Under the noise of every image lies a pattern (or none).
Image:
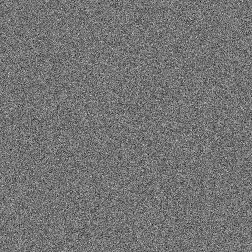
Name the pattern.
only noise
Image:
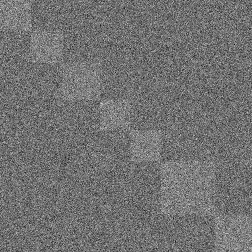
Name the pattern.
blocks along the diagonal
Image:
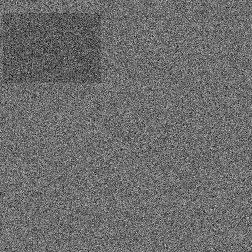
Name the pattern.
one block
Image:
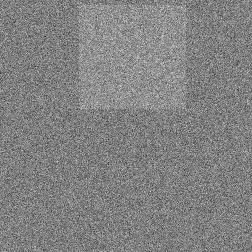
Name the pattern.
one block
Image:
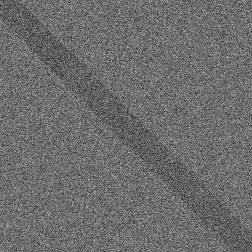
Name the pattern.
a diagonal band
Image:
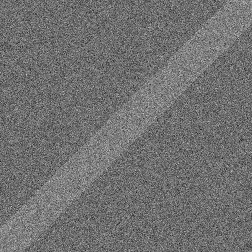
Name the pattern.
a diagonal band
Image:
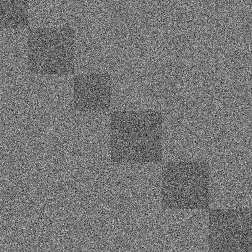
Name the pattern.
blocks along the diagonal
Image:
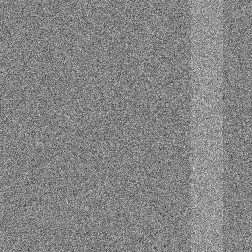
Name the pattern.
one band of columns
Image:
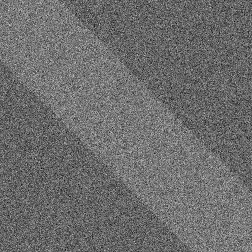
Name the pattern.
a diagonal band
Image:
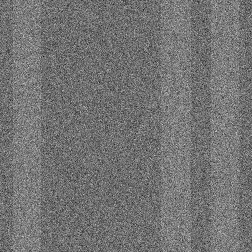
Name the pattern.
bands of columns
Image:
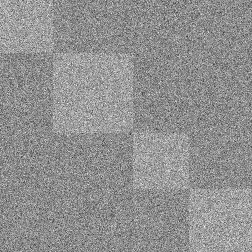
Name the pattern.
blocks along the diagonal
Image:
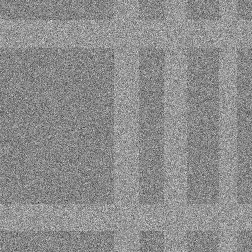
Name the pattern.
bands of rows crossing bands of columns
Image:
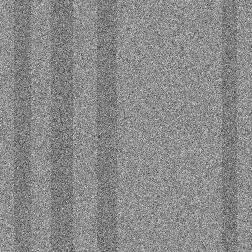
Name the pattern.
bands of columns
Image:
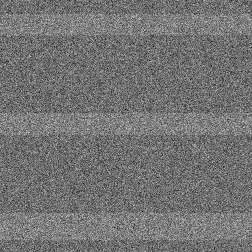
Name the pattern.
bands of rows
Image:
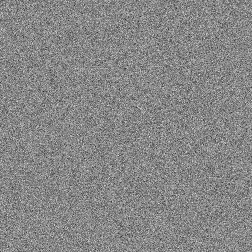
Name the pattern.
only noise
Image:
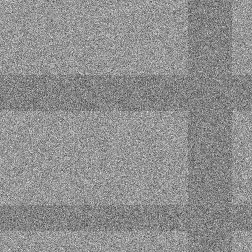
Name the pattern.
bands of rows crossing bands of columns
